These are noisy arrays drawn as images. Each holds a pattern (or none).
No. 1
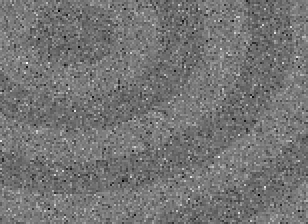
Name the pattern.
rings round one point
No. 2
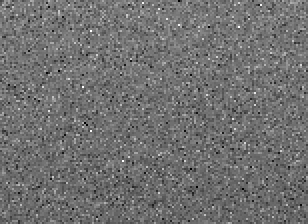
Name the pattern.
a smooth slope
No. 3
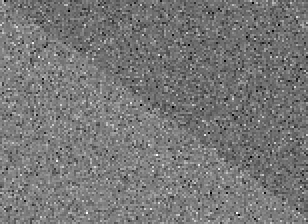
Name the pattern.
a sharp edge
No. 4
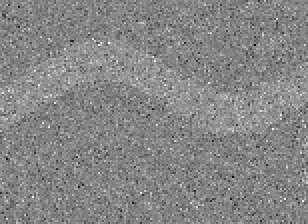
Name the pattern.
a wavy band
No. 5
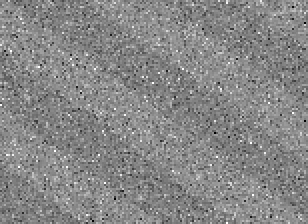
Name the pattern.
diagonal stripes
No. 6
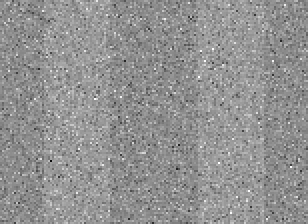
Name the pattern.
vertical stripes
